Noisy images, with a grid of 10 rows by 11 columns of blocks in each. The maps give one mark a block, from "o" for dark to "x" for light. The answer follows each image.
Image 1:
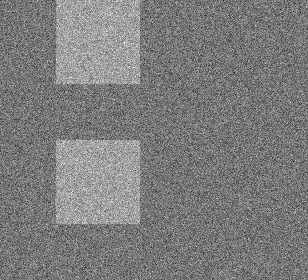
o o x x x o o o o o o
o o x x x o o o o o o
o o x x x o o o o o o
o o o o o o o o o o o
o o o o o o o o o o o
o o x x x o o o o o o
o o x x x o o o o o o
o o x x x o o o o o o
o o o o o o o o o o o
o o o o o o o o o o o
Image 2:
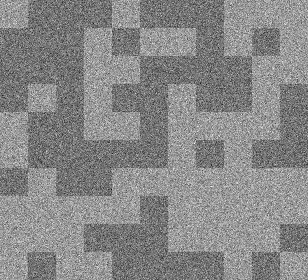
x o o o x o o o x x x
o o o x o x x o x o x
o o o x x o o o o x x
o x o x o o x o o x o
x o o x x o x x x x o
x o o o o o x o x o o
o x o o x x x x x x x
x x x x x o x x x x x
x x x o o o x x x x o
x o x x o o o o x o x
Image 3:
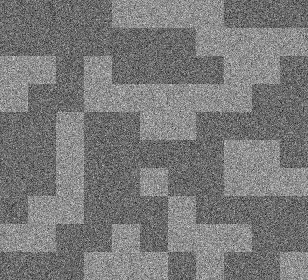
o o o o x x x x o o o
o o o o o o o x x x x
x x o x o o o o x x o
x o o x x x x x x o o
o o x o o x x o o o o
o o x o o o o o x x o
o o x o o x o o x x x
o x x o o o x o o o o
x x o o x o x x x o o
o o o x x x o x o o x
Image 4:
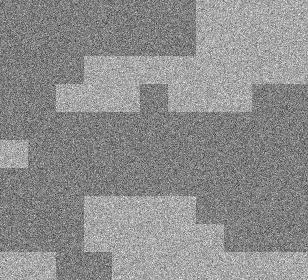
o o o o o o o x x x x
o o o o o o o x x x x
o o o x x x x x x x x
o o x x x o x x x o o
o o o o o o o o o o o
x o o o o o o o o o o
o o o o o o o o o o o
o o o x x x x o o o o
o o o x x x x x o o o
x x o o x x x x x x x
